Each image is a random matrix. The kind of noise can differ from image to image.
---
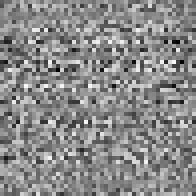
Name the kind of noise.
rows of uneven size
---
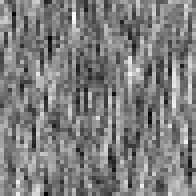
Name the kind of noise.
streaked along the columns
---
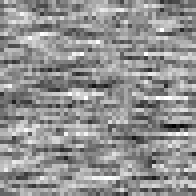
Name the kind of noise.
streaked along the rows
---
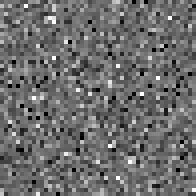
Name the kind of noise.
heavy tails
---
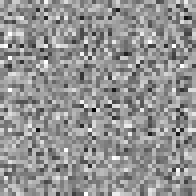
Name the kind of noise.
low rank plus noise
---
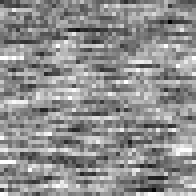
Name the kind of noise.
streaked along the rows
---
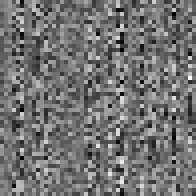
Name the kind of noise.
columns of uneven size
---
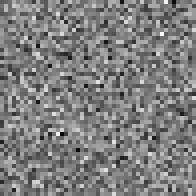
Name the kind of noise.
independent entries
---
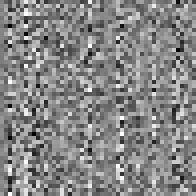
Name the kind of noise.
columns of uneven size
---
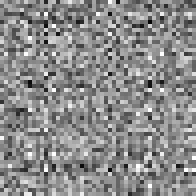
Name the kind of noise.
low rank plus noise
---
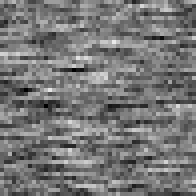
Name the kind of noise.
streaked along the rows
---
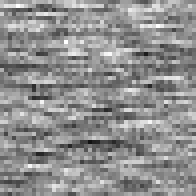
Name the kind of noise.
streaked along the rows
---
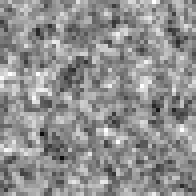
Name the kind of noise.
blotchy
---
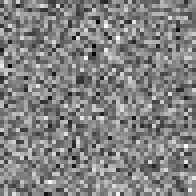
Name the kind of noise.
independent entries
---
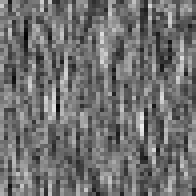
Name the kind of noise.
streaked along the columns
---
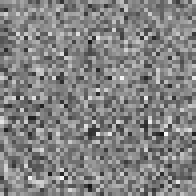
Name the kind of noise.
low rank plus noise
